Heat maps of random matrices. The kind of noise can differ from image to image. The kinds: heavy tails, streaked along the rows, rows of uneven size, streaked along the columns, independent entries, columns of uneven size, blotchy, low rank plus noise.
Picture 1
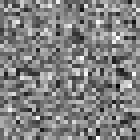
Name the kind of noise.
low rank plus noise
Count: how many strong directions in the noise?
five to eight
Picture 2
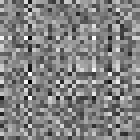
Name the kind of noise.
low rank plus noise
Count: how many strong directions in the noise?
one
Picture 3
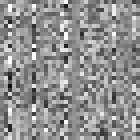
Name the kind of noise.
columns of uneven size
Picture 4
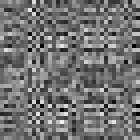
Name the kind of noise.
low rank plus noise
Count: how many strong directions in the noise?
one
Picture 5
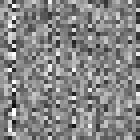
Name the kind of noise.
columns of uneven size
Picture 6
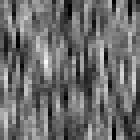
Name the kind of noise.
streaked along the columns
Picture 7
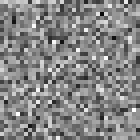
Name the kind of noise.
independent entries
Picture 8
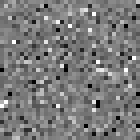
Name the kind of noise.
heavy tails
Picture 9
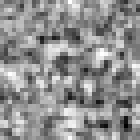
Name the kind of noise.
blotchy
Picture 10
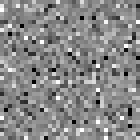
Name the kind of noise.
heavy tails
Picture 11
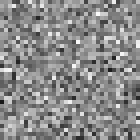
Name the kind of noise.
independent entries
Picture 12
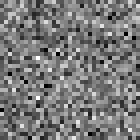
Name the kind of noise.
independent entries
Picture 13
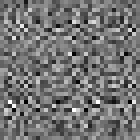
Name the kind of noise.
low rank plus noise
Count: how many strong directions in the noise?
two
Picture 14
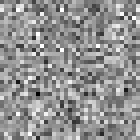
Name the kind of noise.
low rank plus noise
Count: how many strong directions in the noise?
five to eight
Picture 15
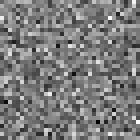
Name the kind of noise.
independent entries
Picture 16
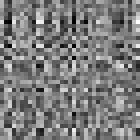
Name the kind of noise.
low rank plus noise
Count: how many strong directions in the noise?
one
